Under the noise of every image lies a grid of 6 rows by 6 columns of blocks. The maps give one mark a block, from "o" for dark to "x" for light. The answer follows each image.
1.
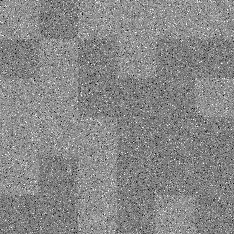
x o x x x x
o x o x o o
x x o o o x
x x x o o o
x o x o o o
o o x o x o
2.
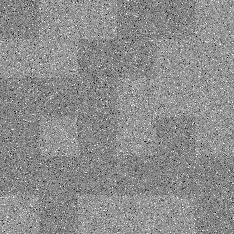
o x x o o x
x x o o x x
o o o x x x
o x o x o x
o o o o o o
x o x x x o
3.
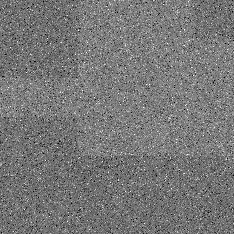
o o x x x o
o o x x x x
x x x x x x
o o x x x x
o o o o o o
o o o o o o
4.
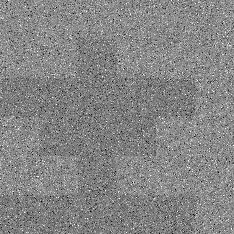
x x x x x x
x x o x x x
o o o o o x
x o o o x x
x x o x x x
o o o o o x
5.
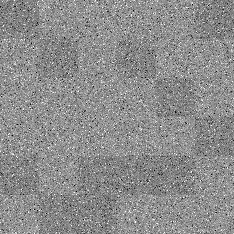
o x x x x o
x o x o x x
x x x x o x
x x x x x o
o x o o o x
x o o x x x
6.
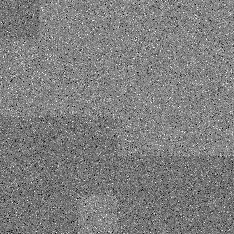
o x x x x x
x x x x x x
x x x x x x
o o o x x x
o o o o o o
o o x o o o
